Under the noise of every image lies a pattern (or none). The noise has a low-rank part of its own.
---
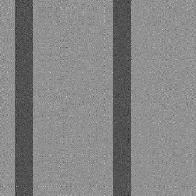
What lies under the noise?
bands of columns
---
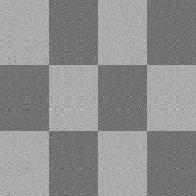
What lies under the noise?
a checkerboard
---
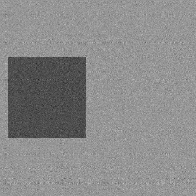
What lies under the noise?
one block
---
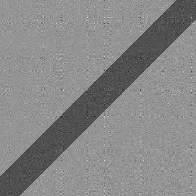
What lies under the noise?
a diagonal band
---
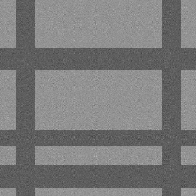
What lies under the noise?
bands of rows crossing bands of columns
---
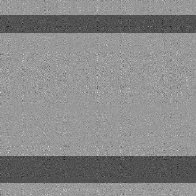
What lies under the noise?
bands of rows
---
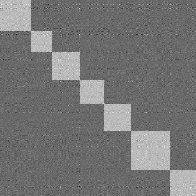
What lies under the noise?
blocks along the diagonal
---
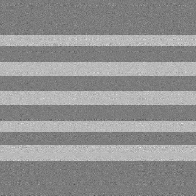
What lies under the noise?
bands of rows
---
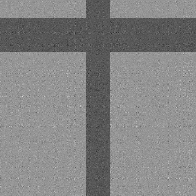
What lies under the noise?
bands of rows crossing bands of columns
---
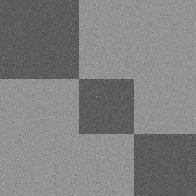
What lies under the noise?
blocks along the diagonal
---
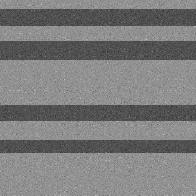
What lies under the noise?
bands of rows
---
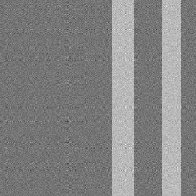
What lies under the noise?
bands of columns
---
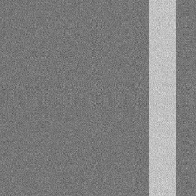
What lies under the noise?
one band of columns
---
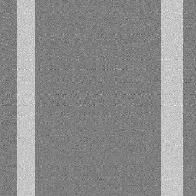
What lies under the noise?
bands of columns
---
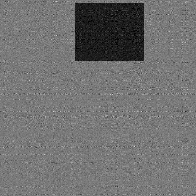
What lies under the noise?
one block
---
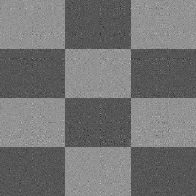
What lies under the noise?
a checkerboard
